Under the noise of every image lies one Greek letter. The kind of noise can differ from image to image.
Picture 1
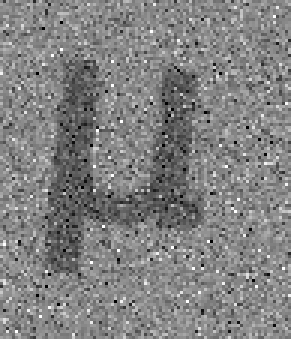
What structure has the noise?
heavy tails
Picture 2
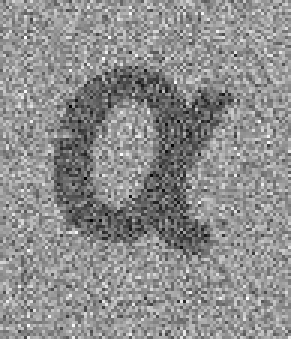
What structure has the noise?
low rank plus noise
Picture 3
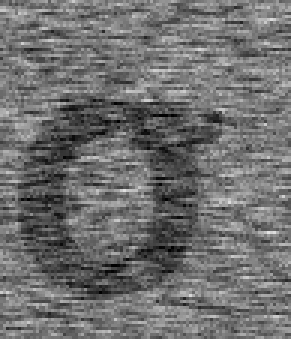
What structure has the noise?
streaked along the rows
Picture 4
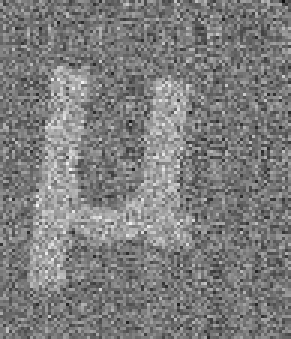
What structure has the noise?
low rank plus noise
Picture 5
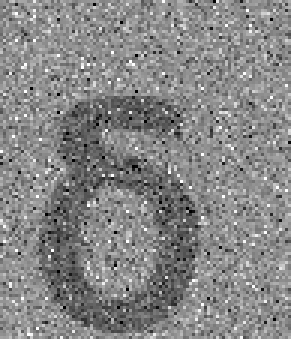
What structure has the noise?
heavy tails
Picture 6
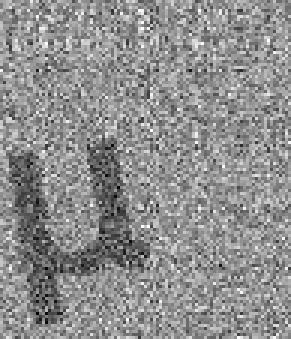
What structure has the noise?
low rank plus noise
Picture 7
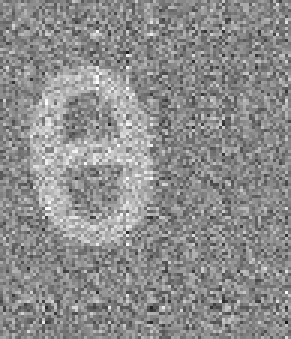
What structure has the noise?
low rank plus noise
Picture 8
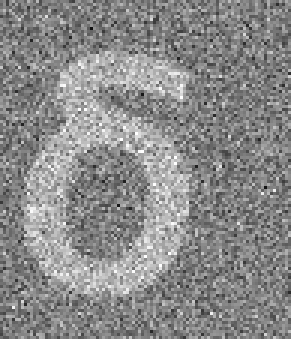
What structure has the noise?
independent entries
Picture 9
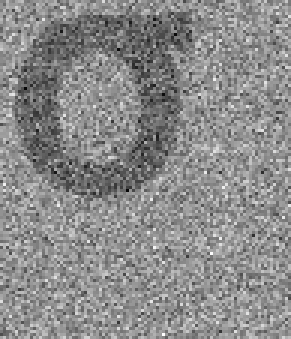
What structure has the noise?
independent entries
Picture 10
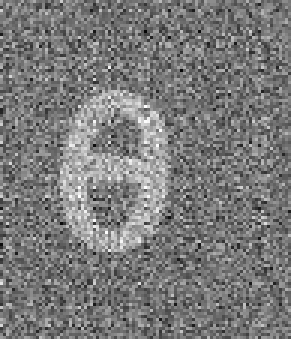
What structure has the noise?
low rank plus noise
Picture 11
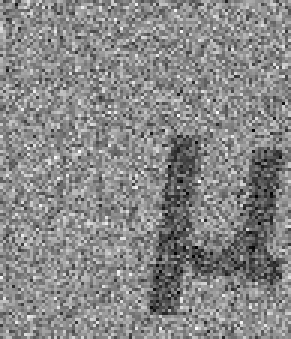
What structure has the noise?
independent entries
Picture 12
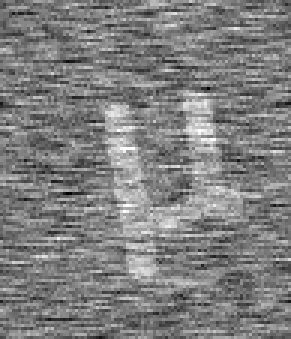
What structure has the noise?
streaked along the rows
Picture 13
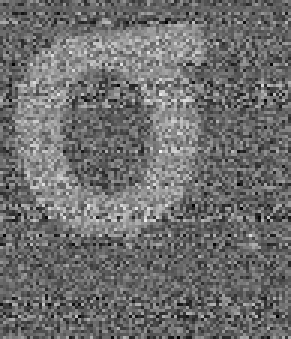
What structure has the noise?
rows of uneven size
